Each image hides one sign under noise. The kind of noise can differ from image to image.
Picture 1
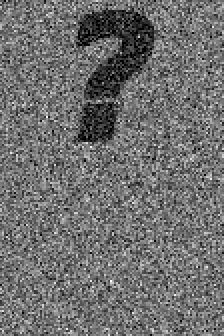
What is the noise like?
independent entries
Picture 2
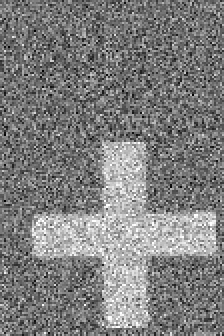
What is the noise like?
low rank plus noise
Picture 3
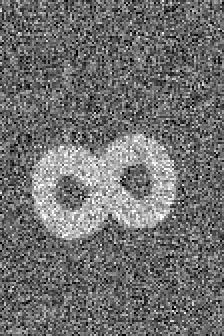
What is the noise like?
low rank plus noise
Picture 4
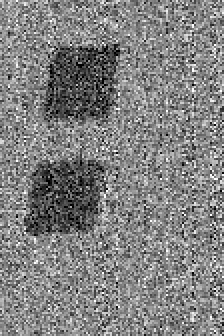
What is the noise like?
columns of uneven size
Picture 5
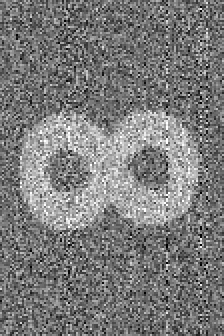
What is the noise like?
columns of uneven size
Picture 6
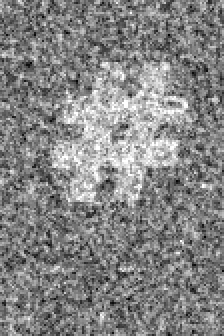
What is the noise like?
blotchy
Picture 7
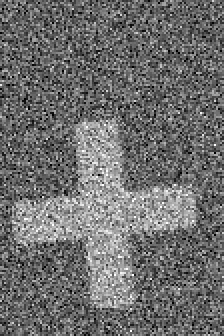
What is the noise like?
independent entries
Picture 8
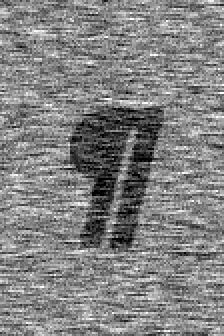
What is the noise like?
streaked along the rows
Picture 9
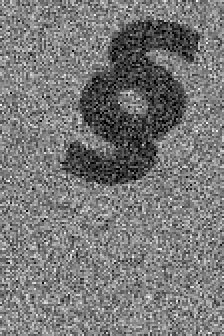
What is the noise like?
low rank plus noise
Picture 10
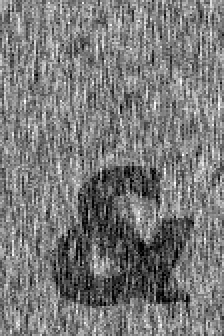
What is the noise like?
streaked along the columns
